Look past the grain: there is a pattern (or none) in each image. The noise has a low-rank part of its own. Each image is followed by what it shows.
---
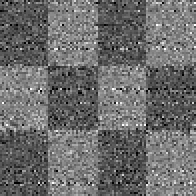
a checkerboard
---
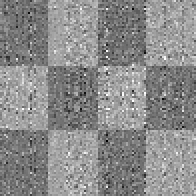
a checkerboard
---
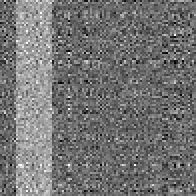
one band of columns
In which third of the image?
left
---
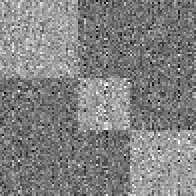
blocks along the diagonal
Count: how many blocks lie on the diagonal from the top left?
3
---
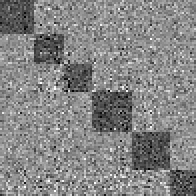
blocks along the diagonal
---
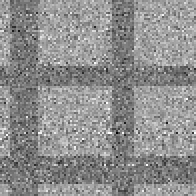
bands of rows crossing bands of columns
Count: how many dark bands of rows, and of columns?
2 and 2
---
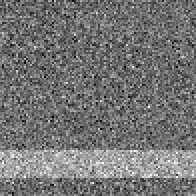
one band of rows
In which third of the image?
bottom
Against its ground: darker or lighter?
lighter
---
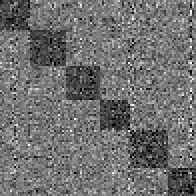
blocks along the diagonal
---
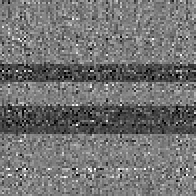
bands of rows
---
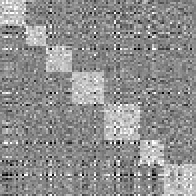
blocks along the diagonal
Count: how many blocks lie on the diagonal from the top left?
7
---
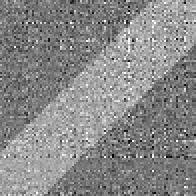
a diagonal band
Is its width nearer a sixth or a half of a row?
a half
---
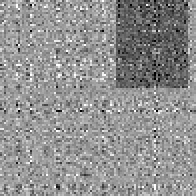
one block
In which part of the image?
top right
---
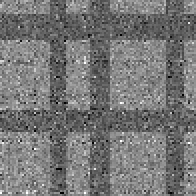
bands of rows crossing bands of columns
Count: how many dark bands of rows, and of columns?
2 and 3
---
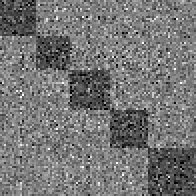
blocks along the diagonal
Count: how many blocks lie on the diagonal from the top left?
5
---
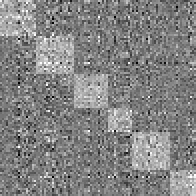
blocks along the diagonal
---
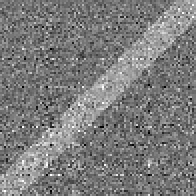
a diagonal band
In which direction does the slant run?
bottom left to top right
